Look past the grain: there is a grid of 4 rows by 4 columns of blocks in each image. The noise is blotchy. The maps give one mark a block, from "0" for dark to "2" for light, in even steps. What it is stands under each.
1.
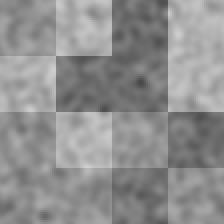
1 2 0 2
2 0 0 2
1 2 1 0
1 1 0 1
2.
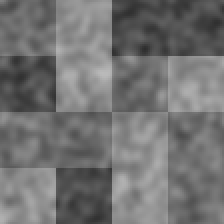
1 2 0 0
0 2 1 2
1 1 2 1
2 0 2 1
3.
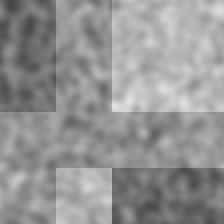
0 1 2 2
0 1 2 2
1 1 1 1
1 2 0 0
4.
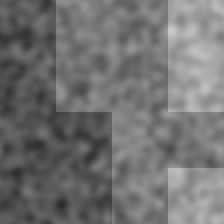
0 1 1 2
0 1 1 2
0 0 1 1
0 0 1 2
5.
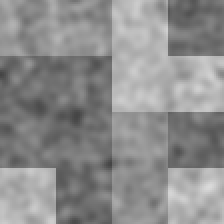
1 1 2 0
0 0 2 2
0 0 1 0
2 0 1 2
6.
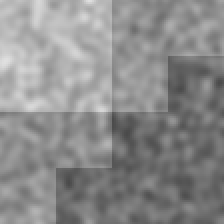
2 2 1 1
2 2 1 0
1 1 0 0
1 0 0 0
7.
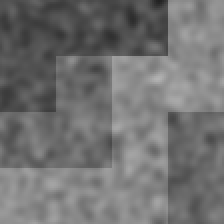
0 0 0 2
0 1 2 2
1 1 2 1
2 2 2 1
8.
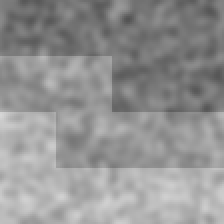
0 0 0 0
1 1 0 0
2 1 1 1
2 2 2 2
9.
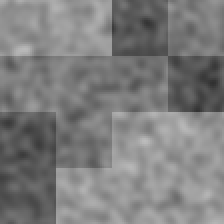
2 2 0 1
1 1 1 0
0 1 2 2
0 2 2 2
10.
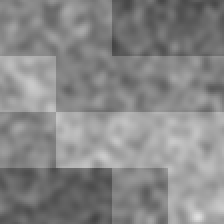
1 1 0 0
2 1 1 1
1 2 2 2
0 0 1 2
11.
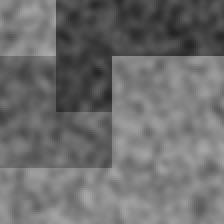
2 0 0 0
1 0 2 2
1 1 2 2
2 2 2 2
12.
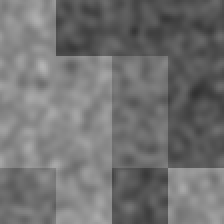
2 0 0 0
2 2 1 0
2 2 1 0
1 2 0 2
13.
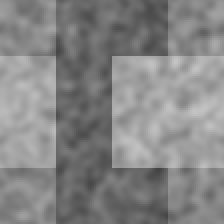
1 0 0 1
2 0 2 2
2 0 2 2
1 0 0 1
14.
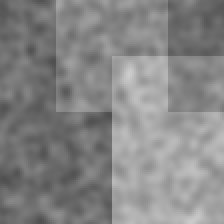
0 1 1 0
0 1 2 1
0 0 2 2
0 0 2 2
